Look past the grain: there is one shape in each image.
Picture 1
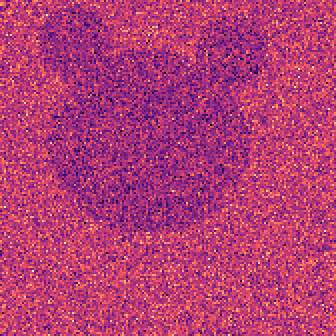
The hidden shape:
bear's head
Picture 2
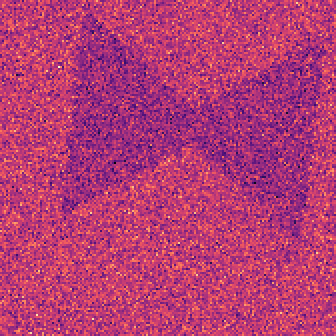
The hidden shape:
bow tie
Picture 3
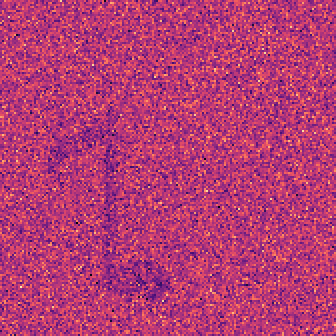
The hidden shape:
musical note
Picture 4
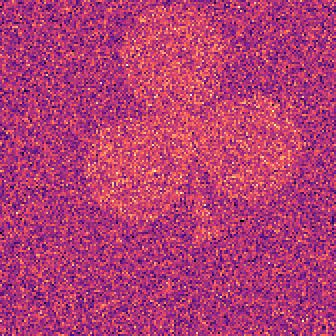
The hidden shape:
club
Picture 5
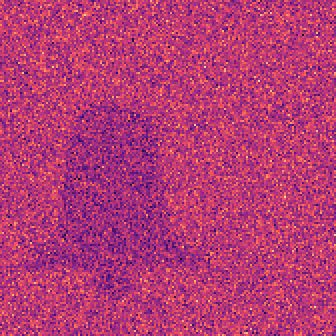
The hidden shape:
bell
